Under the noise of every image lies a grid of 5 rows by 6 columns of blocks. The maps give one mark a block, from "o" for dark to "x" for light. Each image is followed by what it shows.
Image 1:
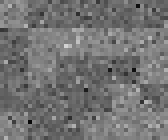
x o o o o o
o x x x x x
o x o o o x
o o o o x o
x o o x x x
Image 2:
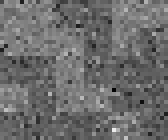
x x o o x x
x x x o x o
o o x o o o
x o x x o o
o o o o x o
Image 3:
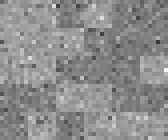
x x o x o o
x x x o o o
x x o o o x
o o x x o o
o x o x x x
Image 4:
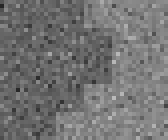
o o o x x x
o o o o x x
o o o o x x
o o o x x x
o o x x x x
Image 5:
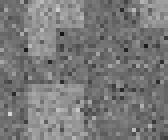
o x x o o x
o x o o o o
o o o o o o
o x x o o o
o x x o o o
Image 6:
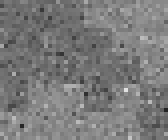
o o o x x x
o o o o x x
o o o o o x
o x x o x o
x x x x x o
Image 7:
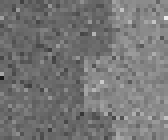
o o o o x x
o o o o x x
o o o x x x
o o o x x x
o o o o x x
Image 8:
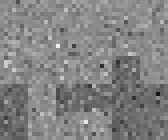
x x x x x x
x x x x x x
x x x x o x
o x o o o o
o x x x o o
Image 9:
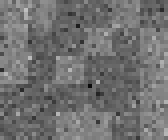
x x o o x o
x o o x o x
x o x o o x
o o o o o x
o o x x o x
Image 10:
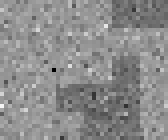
x x x x o o
x x x x x x
x x x x o x
x x o o o x
x x x o o x
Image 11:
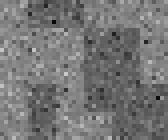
x o o x x x
x x x o o x
x x x o o x
x o x o o o
x o x x o o
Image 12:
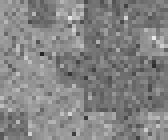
x o x o o o
x x x o o x
x x o o o o
x x x o o o
o x x x o x
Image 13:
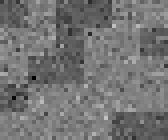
o x o o x x
x x o x x o
x o o x x x
o x x x x x
x x x x o o
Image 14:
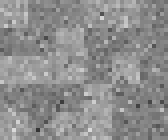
x o o x x o
o o x o o o
x x x o x o
o o o x o o
x o x x o o
